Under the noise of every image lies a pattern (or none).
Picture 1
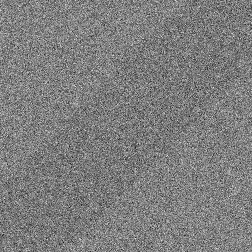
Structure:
a diagonal band
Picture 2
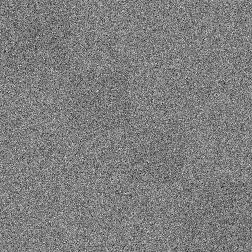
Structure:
blocks along the diagonal
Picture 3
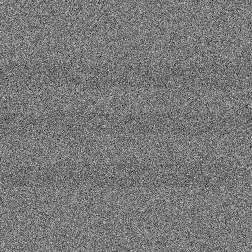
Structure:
bands of rows
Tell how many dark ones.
3
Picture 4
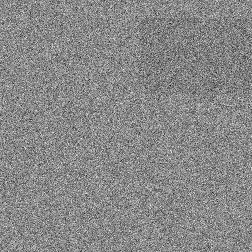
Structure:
one block
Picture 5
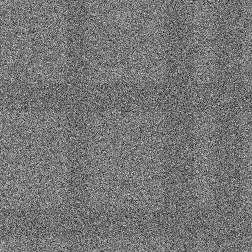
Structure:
bands of rows crossing bands of columns
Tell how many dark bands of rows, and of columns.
2 and 3
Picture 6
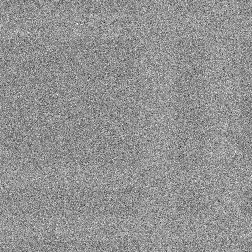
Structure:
bands of rows crossing bands of columns
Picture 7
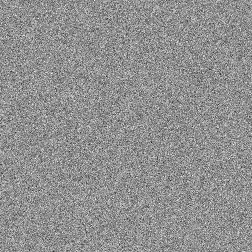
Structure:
only noise
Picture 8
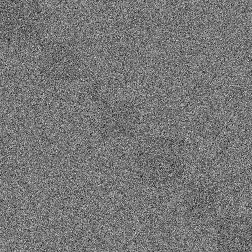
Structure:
blocks along the diagonal
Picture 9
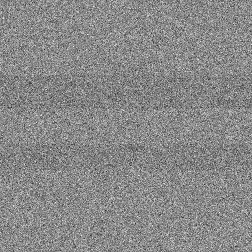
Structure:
bands of rows
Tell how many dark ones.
2
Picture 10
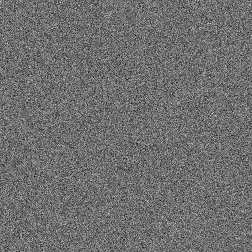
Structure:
only noise
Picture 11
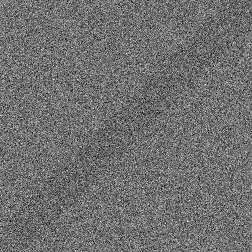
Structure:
a diagonal band
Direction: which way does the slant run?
bottom left to top right
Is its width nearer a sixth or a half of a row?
a sixth
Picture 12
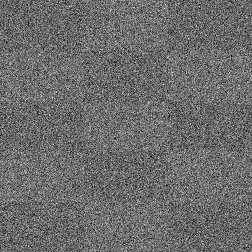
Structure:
a checkerboard
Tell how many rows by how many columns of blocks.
5 by 3
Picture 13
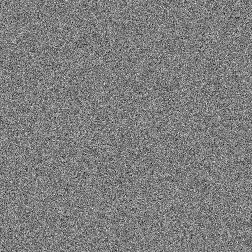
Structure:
only noise
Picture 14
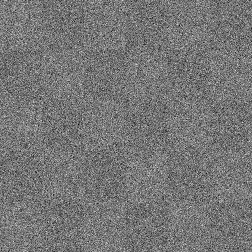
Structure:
a checkerboard
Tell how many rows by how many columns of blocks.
5 by 6
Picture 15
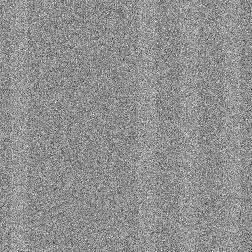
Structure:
bands of columns
